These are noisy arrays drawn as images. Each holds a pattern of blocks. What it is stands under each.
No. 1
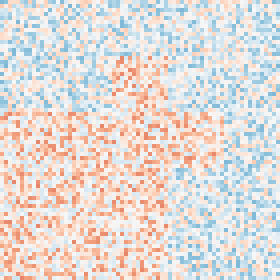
mirrored about the diagonal from the bottom left
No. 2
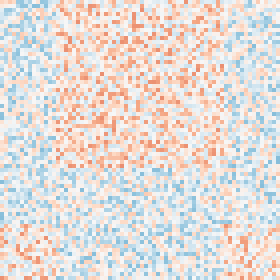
left and right mirror each other
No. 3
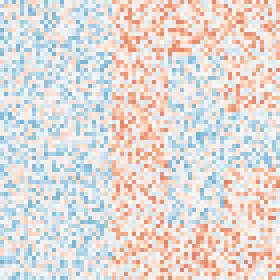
top and bottom mirror each other
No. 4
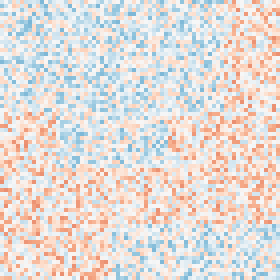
no symmetry
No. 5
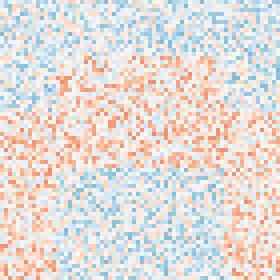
left and right mirror each other
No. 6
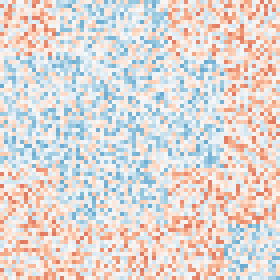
mirrored about the diagonal from the top left
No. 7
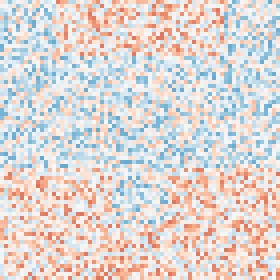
left and right mirror each other
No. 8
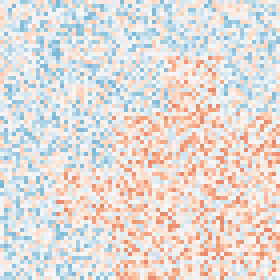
mirrored about the diagonal from the top left
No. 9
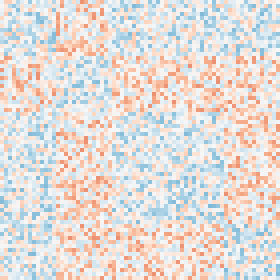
mirrored about the diagonal from the top left
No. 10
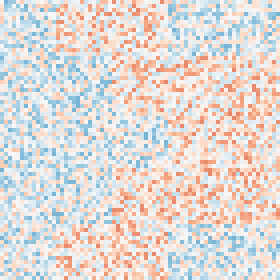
top and bottom mirror each other
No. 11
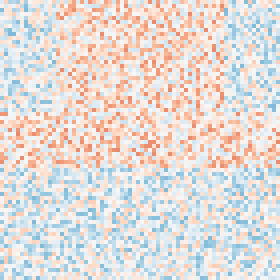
left and right mirror each other
